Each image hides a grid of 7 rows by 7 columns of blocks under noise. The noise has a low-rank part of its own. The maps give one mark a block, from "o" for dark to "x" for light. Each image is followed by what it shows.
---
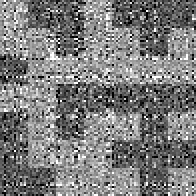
xooxooo
xxoxxox
oxxxxxx
xxooooo
oxoxxox
oxxxooo
ooxxxox
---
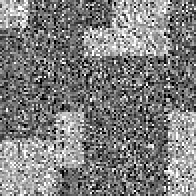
xoooxxo
oooxxxo
ooooooo
ooooooo
ooxooox
xxxooox
xxoooox
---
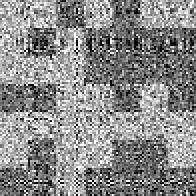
xxoxoxx
xoxoooo
xxxoooo
ooxxoxo
xxxxxxx
xoxxoox
ooxoooo
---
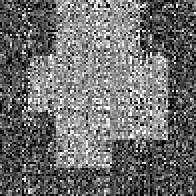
ooxxxoo
ooxxxoo
oxxxxxo
oxxxxxo
ooxxxxo
ooxxooo
ooooooo
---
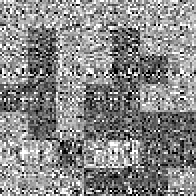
xxxxxxx
xoxxoxx
xoxxoox
ooxooxx
xoxoooo
xxoxxoo
xxxooox
